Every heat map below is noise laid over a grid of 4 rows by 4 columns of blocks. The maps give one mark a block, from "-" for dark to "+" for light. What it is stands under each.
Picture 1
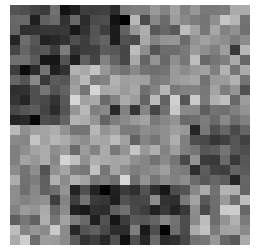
- - + +
- + + +
+ + + -
+ - - +
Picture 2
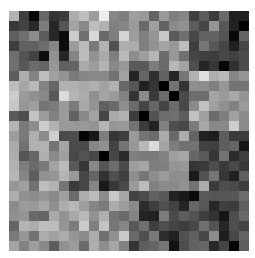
- + + -
+ + - +
+ - + -
+ + - -
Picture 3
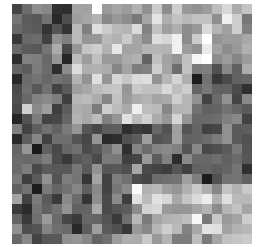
- + + +
- + + -
- - - -
- - + +
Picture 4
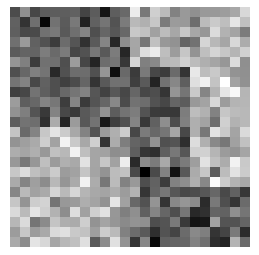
- - + +
- - - +
+ + - +
+ + - -
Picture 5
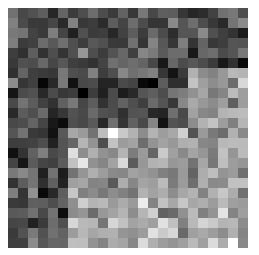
- - - -
- - - +
- + + +
- + + +
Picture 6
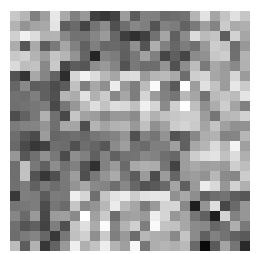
+ - - +
- + + +
- - - +
- + + -
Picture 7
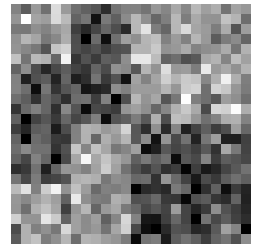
+ - + +
- - + +
- + - -
+ + - -
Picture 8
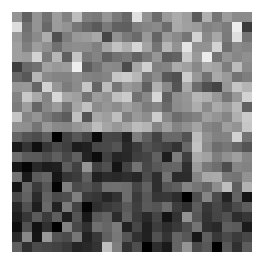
+ + + +
+ + + +
- - - +
- - - -
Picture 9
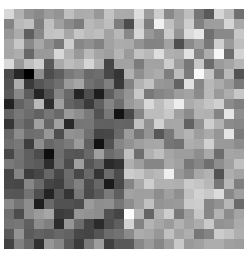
+ + + +
- - + +
- - + +
- - + +
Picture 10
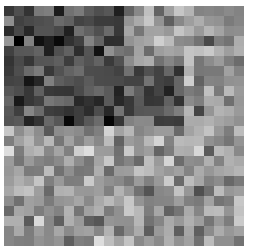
- - + +
- - - +
+ + + +
+ + + +
